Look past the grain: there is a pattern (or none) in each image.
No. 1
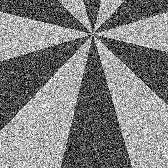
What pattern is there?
spokes from one point
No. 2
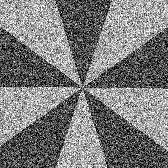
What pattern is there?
spokes from one point
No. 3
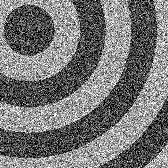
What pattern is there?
rings round one point
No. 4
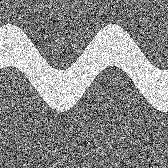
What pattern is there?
a wavy band
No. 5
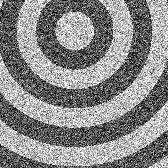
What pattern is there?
rings round one point
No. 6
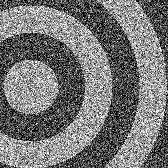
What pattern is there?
rings round one point
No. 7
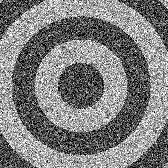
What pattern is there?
rings round one point
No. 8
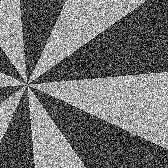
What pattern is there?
spokes from one point
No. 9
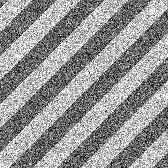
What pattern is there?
diagonal stripes
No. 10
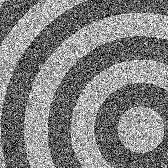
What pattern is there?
rings round one point
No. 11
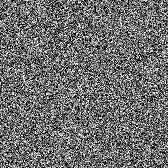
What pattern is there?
only noise
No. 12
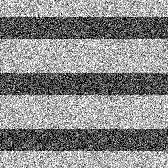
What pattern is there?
horizontal stripes
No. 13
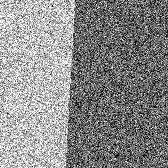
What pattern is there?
a sharp edge
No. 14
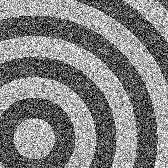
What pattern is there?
rings round one point
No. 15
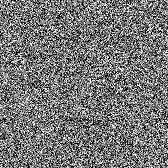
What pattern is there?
only noise
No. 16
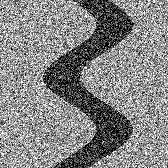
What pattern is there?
a wavy band
